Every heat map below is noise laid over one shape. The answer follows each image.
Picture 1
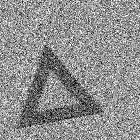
dark triangle frame
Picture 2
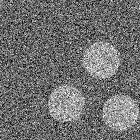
light three dots
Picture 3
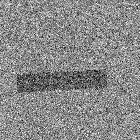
dark bar
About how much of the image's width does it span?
two thirds
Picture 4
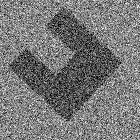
dark square with a notch
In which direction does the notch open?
up and left
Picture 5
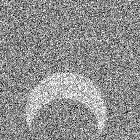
light crescent
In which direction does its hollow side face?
down
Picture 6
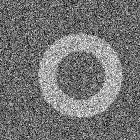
light ring
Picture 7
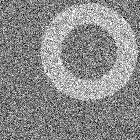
light ring
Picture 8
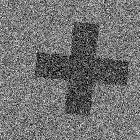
dark cross
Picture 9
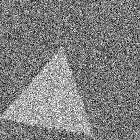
light triangle
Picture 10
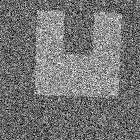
light square with a notch
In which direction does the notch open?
up
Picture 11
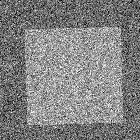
light square
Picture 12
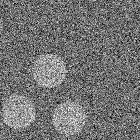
light three dots
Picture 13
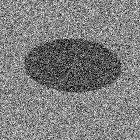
dark ellipse
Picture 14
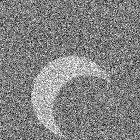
light crescent
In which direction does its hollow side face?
down and right
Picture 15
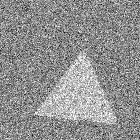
light triangle
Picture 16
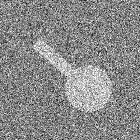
light lollipop
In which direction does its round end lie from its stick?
down and right
